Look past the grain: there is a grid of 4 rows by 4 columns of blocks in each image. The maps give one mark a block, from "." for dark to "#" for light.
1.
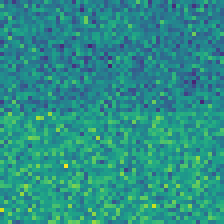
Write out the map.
. . . .
. . . .
# # # #
# # # #
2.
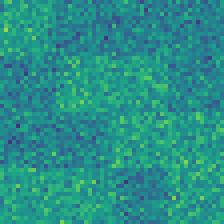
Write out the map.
# . . .
. # # .
. . # #
# # . #
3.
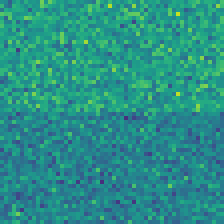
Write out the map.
# # # #
# # # #
. . . .
. . . .
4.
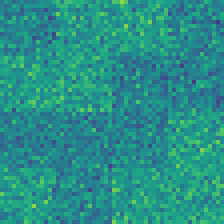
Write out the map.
. # # .
# # . .
. . . #
# . # #
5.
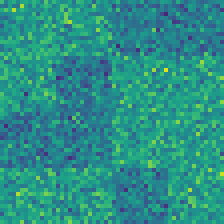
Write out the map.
# # . .
# . # #
. . # #
# # . #
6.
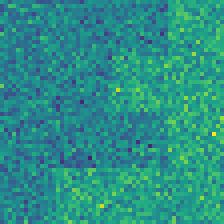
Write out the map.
. . . #
. . # #
. . . #
. # # #
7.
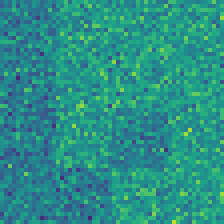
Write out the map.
. # # #
. # # #
. # . #
. . # #
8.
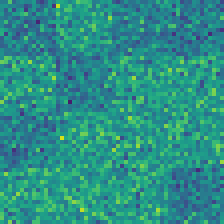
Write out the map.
. # . .
# . # #
. # # #
# # # .
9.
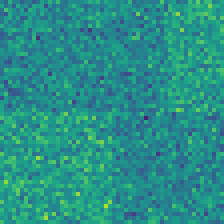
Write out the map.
. . . #
. . . #
# # . .
# # . .
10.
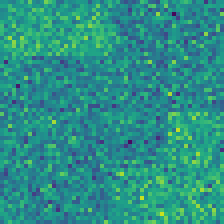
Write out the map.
# # . .
. . . .
. . . #
. . # #
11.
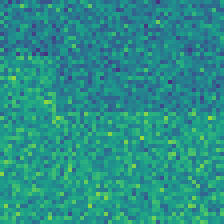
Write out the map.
. . . .
# . . .
# # # #
# # # #
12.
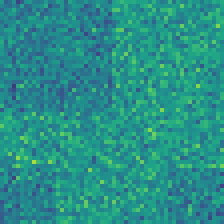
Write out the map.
. . # #
. . # #
# # # #
. # # .
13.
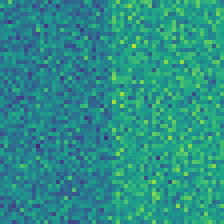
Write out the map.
. . # #
. . # #
. . # #
. . # #
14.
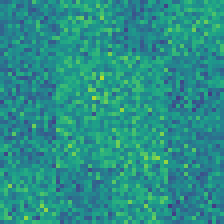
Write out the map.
. # . #
. # # .
. # # .
# . # .
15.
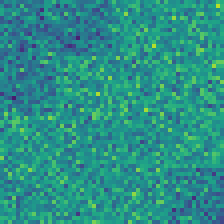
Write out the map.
. . # #
. # # #
# # # #
# # # .
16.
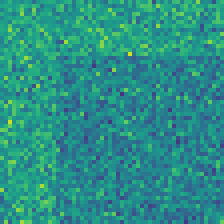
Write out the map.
# # # #
# . . .
# . . .
# . . .
